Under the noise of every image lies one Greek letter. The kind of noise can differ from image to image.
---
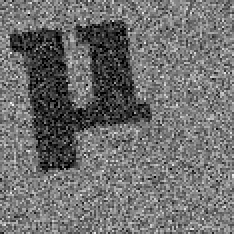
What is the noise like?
independent entries
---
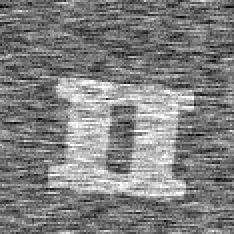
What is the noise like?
streaked along the rows
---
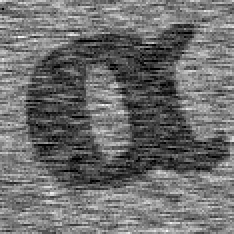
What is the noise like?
streaked along the rows
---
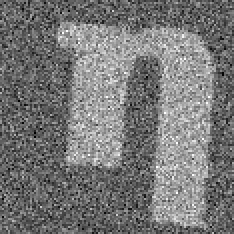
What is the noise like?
independent entries
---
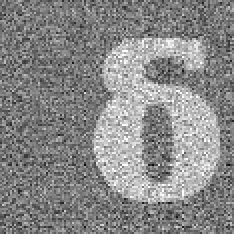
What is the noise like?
low rank plus noise
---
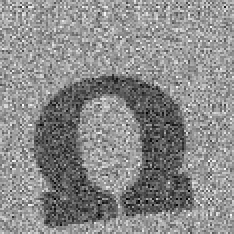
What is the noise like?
low rank plus noise
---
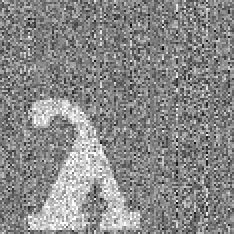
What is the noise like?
columns of uneven size
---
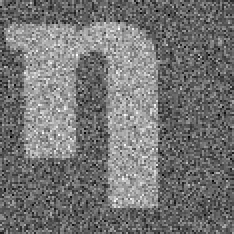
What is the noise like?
independent entries
